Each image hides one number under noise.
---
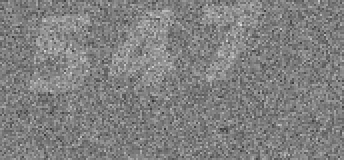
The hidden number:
547
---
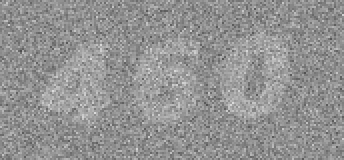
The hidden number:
460
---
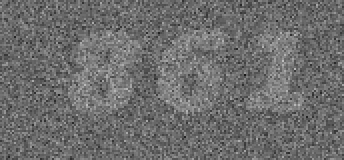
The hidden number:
861
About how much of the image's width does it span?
two thirds
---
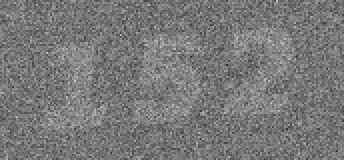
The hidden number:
152
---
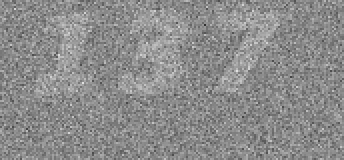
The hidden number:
137
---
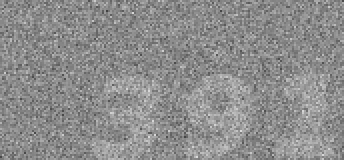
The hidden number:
391
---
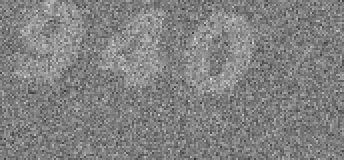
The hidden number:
940
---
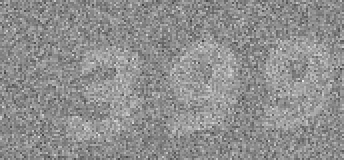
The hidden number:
399
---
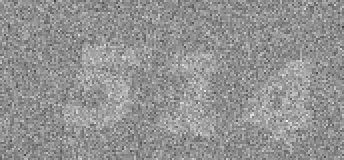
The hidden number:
514
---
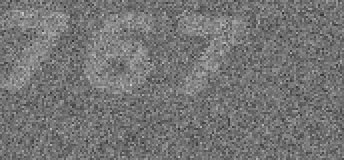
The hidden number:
767
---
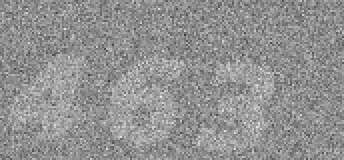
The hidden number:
463
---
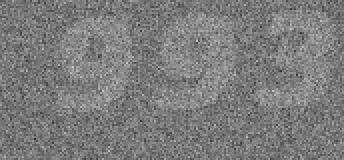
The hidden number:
993
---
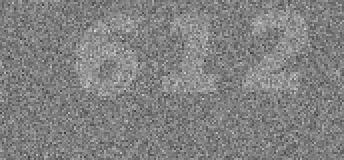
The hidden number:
612
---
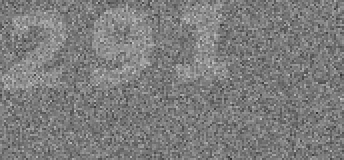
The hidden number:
291
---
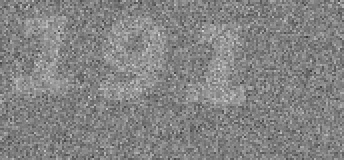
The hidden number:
191
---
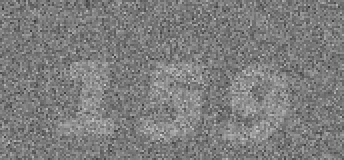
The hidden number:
159
